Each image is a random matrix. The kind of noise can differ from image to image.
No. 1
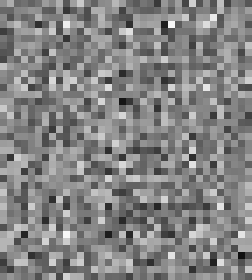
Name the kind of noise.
low rank plus noise
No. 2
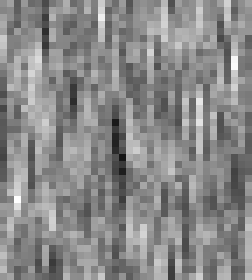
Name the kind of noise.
streaked along the columns
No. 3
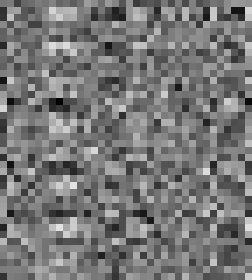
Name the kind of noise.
low rank plus noise
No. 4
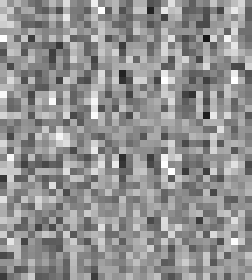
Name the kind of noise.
low rank plus noise
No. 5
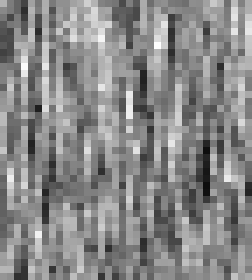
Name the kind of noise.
streaked along the columns
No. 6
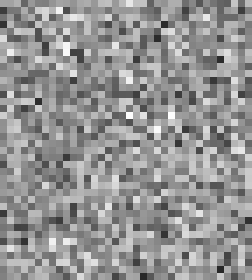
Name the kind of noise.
independent entries
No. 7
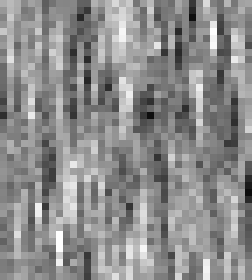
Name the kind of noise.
streaked along the columns
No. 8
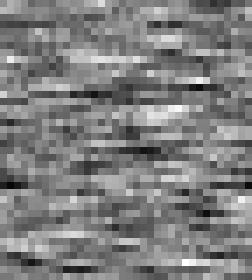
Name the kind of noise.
streaked along the rows
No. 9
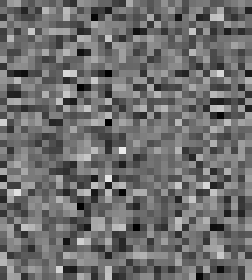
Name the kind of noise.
low rank plus noise
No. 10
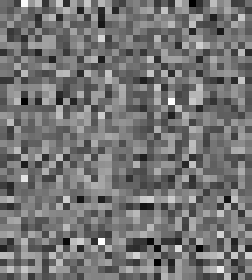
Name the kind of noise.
low rank plus noise
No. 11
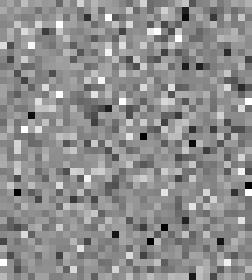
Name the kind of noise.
heavy tails
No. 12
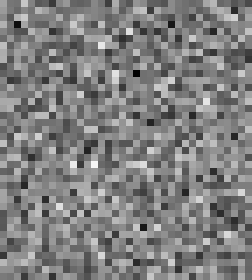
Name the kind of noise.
independent entries
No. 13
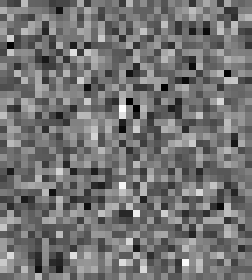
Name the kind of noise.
low rank plus noise
